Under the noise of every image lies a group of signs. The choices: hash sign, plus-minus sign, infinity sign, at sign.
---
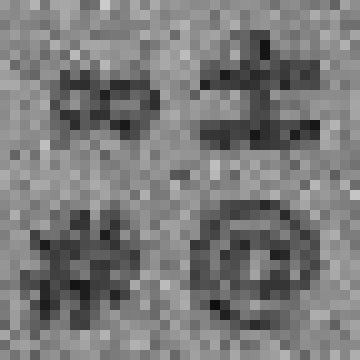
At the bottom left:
hash sign
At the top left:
infinity sign
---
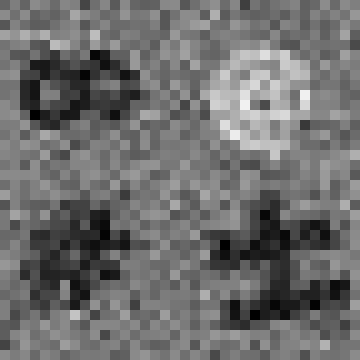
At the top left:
infinity sign
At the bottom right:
plus-minus sign
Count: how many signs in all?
4
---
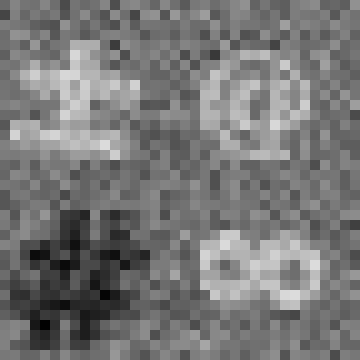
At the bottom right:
infinity sign
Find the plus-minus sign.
top left
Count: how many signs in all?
4
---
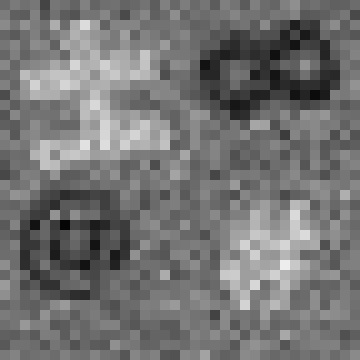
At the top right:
infinity sign
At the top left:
plus-minus sign
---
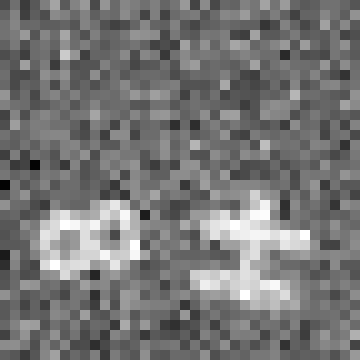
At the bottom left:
infinity sign
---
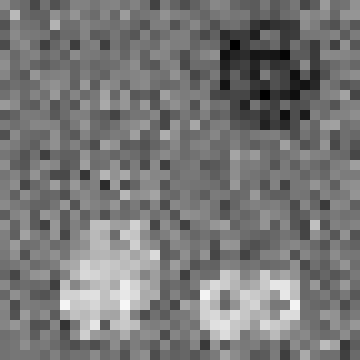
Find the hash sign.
bottom left
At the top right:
at sign
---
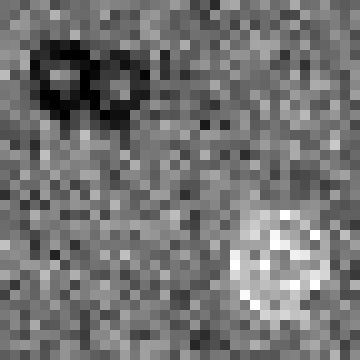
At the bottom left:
nothing
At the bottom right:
at sign
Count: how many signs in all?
2
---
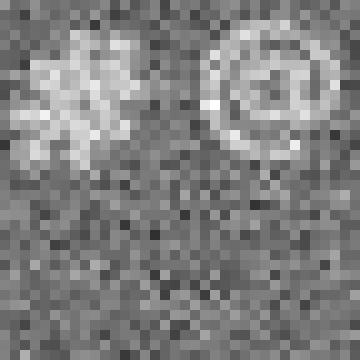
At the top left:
hash sign
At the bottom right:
nothing
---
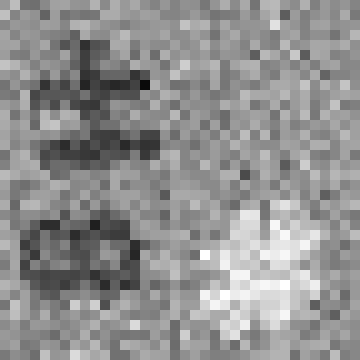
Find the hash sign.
bottom right
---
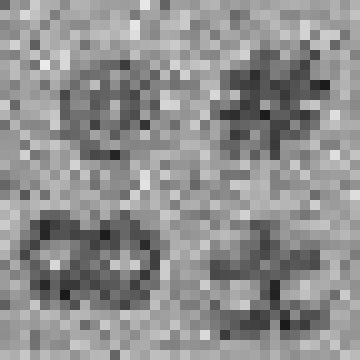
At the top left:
at sign
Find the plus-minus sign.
bottom right
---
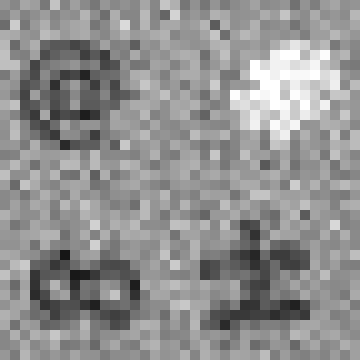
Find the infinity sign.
bottom left
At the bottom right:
plus-minus sign
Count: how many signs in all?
4
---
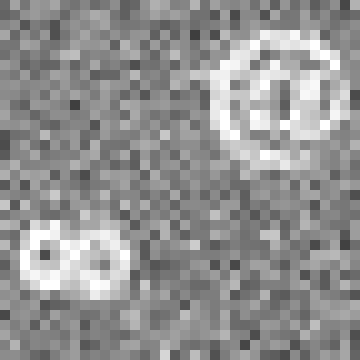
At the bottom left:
infinity sign
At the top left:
nothing
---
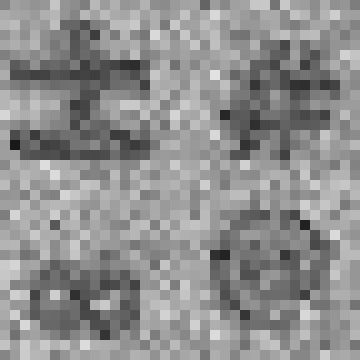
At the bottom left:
infinity sign
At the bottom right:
at sign
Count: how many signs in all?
4
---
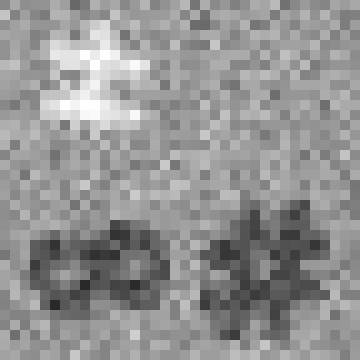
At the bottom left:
infinity sign
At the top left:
plus-minus sign
